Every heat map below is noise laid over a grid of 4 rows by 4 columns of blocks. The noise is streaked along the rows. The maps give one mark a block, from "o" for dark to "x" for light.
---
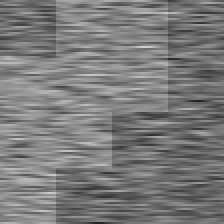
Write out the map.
o x x o
x x x o
x x o o
x o o o
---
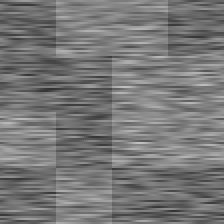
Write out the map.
o x x o
o o x x
x o x x
o x o o
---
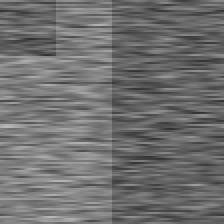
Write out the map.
o x o o
x x o o
x x o o
x x o o
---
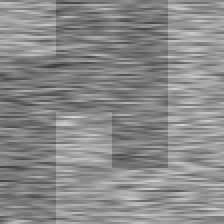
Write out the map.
x o o x
o o o x
o x o x
o x x x
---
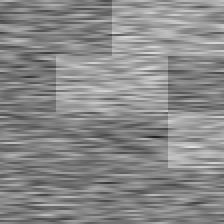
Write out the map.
o o x x
o x x o
o o o x
o o o o
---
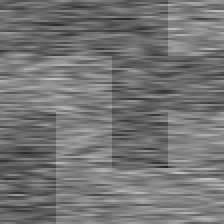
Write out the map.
o o o x
x x o o
o x o x
o x x x
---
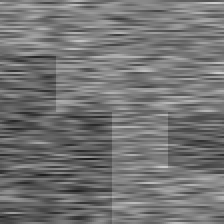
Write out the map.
x x x x
o x x x
o o x o
o o x x
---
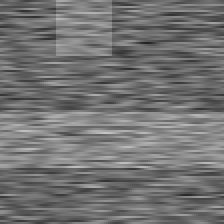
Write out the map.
o x o o
o o o o
x x x x
o o o o
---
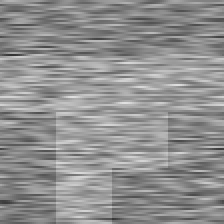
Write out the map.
o o o o
x x x x
o x x o
o x o o
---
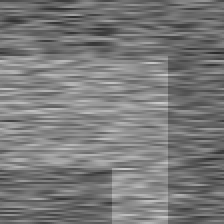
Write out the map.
o o o o
x x x o
x x x o
o o x o
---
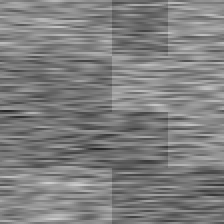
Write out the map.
x x o x
o o x x
o o o x
x x o o
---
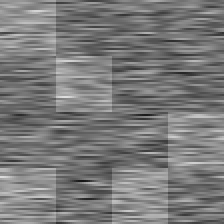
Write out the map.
x o o o
o x o o
o o o x
x o x o
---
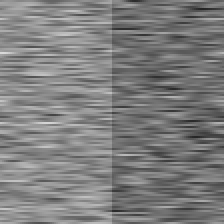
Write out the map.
x x o o
x x o o
x x o o
x x o o
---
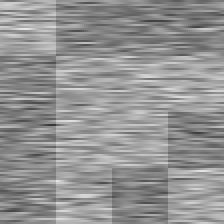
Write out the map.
x o o o
o x x x
o x x o
o x o x
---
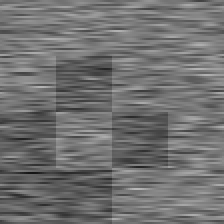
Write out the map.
x x x x
x o x x
o x o x
o o x x
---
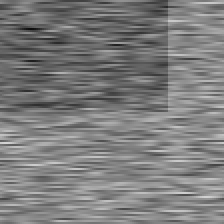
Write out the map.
o o o x
o o o x
x x x x
x x x x
